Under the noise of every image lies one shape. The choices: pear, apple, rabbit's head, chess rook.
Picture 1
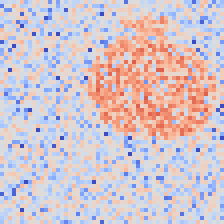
apple
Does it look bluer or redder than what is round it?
redder
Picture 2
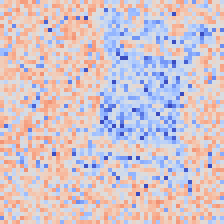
chess rook
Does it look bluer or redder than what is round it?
bluer
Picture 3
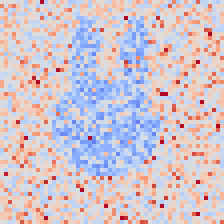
rabbit's head
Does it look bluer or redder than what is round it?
bluer
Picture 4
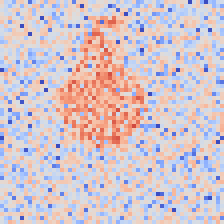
pear
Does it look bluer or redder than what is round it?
redder
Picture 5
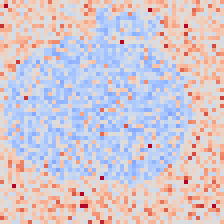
apple
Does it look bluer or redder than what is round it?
bluer
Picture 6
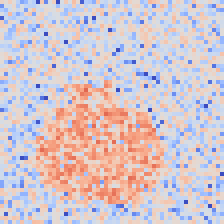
apple
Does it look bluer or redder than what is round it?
redder
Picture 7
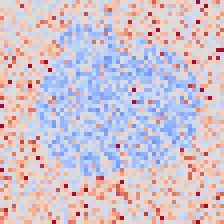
apple
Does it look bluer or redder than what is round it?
bluer
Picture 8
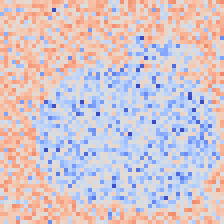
apple
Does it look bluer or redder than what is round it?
bluer
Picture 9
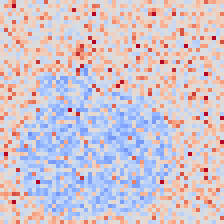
apple
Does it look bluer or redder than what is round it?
bluer
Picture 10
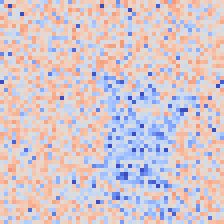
chess rook
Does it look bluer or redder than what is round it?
bluer
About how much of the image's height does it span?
two thirds
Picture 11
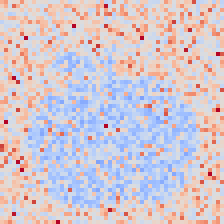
apple
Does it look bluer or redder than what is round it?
bluer
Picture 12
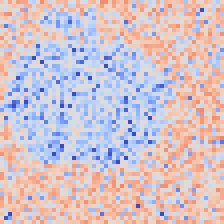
apple
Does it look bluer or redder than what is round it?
bluer
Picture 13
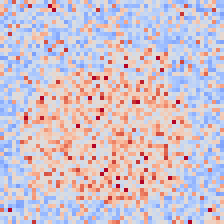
apple
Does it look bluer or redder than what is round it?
redder
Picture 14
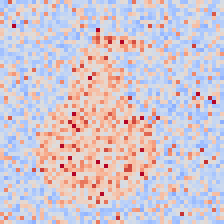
pear
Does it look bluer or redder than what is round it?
redder
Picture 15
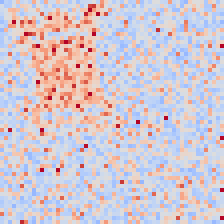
chess rook
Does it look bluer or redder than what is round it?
redder
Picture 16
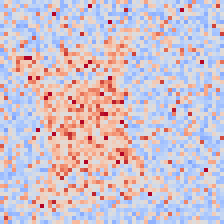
chess rook
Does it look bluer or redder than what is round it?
redder
